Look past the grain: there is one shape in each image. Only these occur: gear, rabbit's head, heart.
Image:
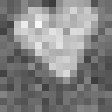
light heart
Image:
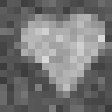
light heart
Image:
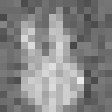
light rabbit's head
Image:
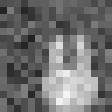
light rabbit's head
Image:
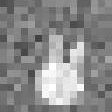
light rabbit's head
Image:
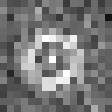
light gear
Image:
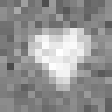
light heart
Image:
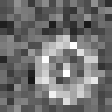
light gear
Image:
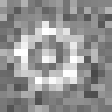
light gear
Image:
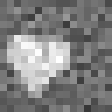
light heart
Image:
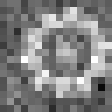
light gear
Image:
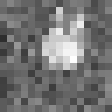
light rabbit's head
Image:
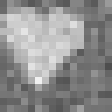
light heart
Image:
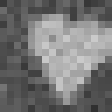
light heart
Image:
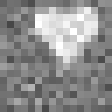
light heart
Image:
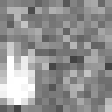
light rabbit's head
